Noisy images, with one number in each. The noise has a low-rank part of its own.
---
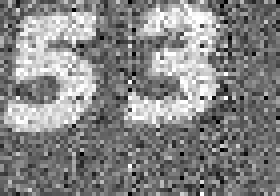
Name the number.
53
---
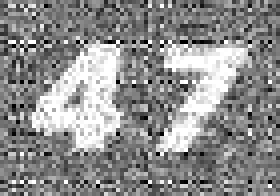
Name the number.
47
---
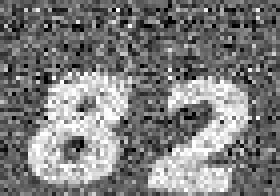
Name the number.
82
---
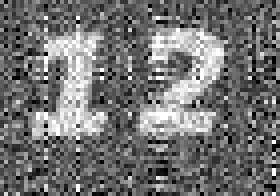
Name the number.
12
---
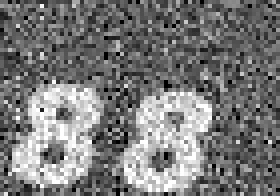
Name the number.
88
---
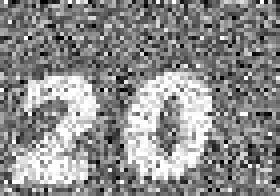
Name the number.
20
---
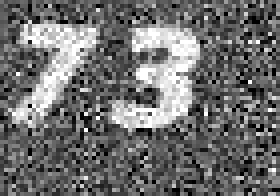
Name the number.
73
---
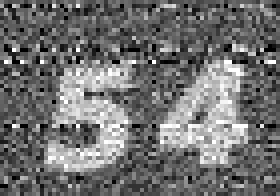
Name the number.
54
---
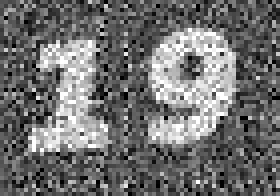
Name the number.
19
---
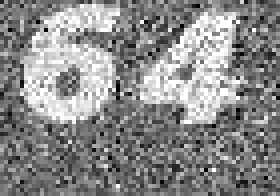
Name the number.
64
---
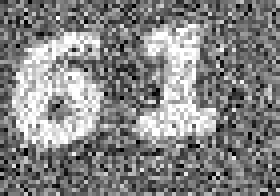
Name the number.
61
